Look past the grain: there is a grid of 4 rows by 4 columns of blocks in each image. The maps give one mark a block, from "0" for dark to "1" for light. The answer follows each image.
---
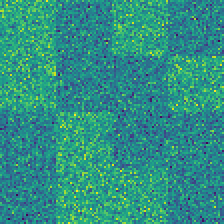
1 0 1 0
1 0 0 1
0 1 0 0
0 1 1 0
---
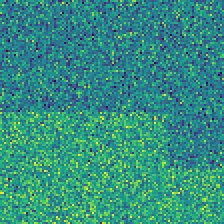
0 0 0 0
0 0 0 0
1 1 1 0
1 1 1 1
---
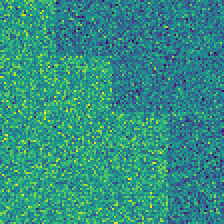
1 0 0 0
1 1 0 0
1 1 1 0
1 1 1 0
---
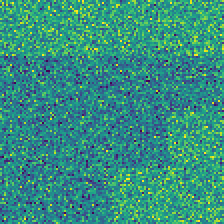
1 1 1 1
0 0 0 0
0 0 0 1
0 0 1 1
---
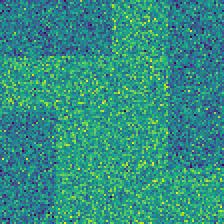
0 0 1 0
1 1 1 0
0 1 1 0
0 1 1 1
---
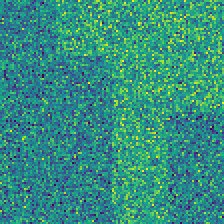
0 1 1 1
0 0 1 1
0 0 1 0
0 0 1 0
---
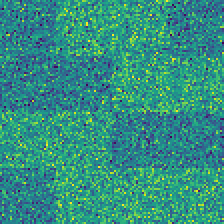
0 1 1 0
0 0 1 1
1 1 0 0
0 1 1 1
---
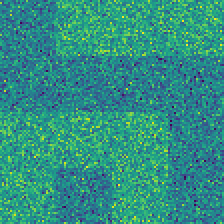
0 1 1 1
0 0 0 0
1 1 1 0
1 0 1 0
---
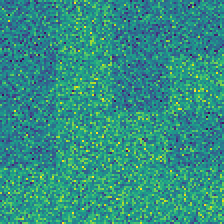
0 1 0 0
0 1 0 1
0 1 1 0
1 1 1 1
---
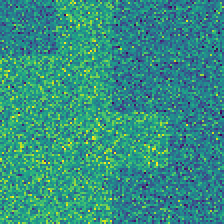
0 1 0 0
1 1 0 0
1 1 1 0
1 1 0 0
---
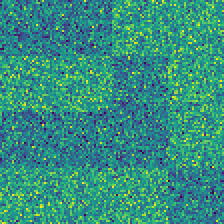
0 0 1 1
1 1 0 1
0 0 0 1
1 1 1 0
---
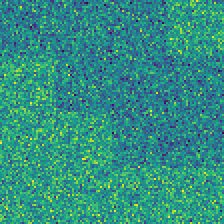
0 0 0 1
1 0 0 0
1 1 0 0
1 1 1 1
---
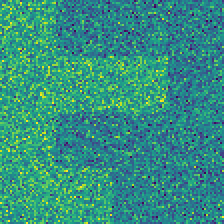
1 0 0 0
1 1 1 0
1 0 0 0
1 1 0 0
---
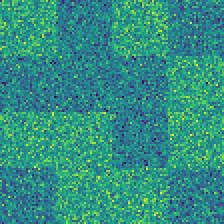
1 0 1 0
0 0 0 1
1 1 0 1
0 1 1 0
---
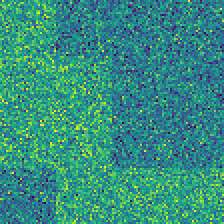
1 0 0 0
1 1 0 0
1 1 0 0
0 1 1 1
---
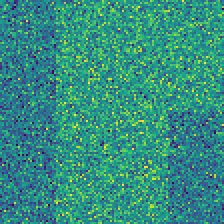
0 1 1 1
0 1 1 1
0 1 1 0
0 1 1 0
